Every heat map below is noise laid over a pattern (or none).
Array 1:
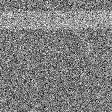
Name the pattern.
one horizontal stripe
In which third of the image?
top
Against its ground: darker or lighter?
lighter
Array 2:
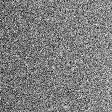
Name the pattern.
a smooth slope
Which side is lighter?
right
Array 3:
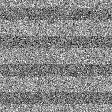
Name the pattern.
horizontal stripes
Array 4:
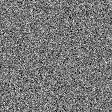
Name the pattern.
only noise
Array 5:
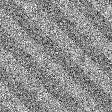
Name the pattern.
diagonal stripes
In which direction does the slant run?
top left to bottom right
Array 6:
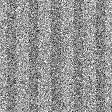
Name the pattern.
vertical stripes
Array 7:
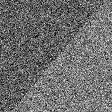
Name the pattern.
a sharp edge
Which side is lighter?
bottom right
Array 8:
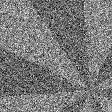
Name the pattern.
spokes from one point
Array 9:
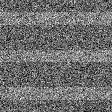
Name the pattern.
horizontal stripes
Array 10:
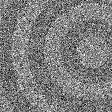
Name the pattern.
rings round one point
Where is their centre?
middle right
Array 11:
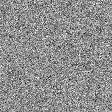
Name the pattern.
only noise
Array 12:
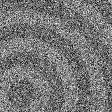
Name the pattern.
rings round one point
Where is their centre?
bottom left
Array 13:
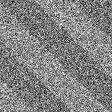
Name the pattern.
diagonal stripes
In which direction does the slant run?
top left to bottom right
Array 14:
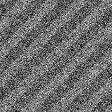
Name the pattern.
diagonal stripes
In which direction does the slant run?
bottom left to top right
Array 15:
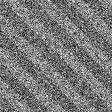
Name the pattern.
diagonal stripes
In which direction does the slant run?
top left to bottom right
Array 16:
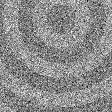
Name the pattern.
rings round one point
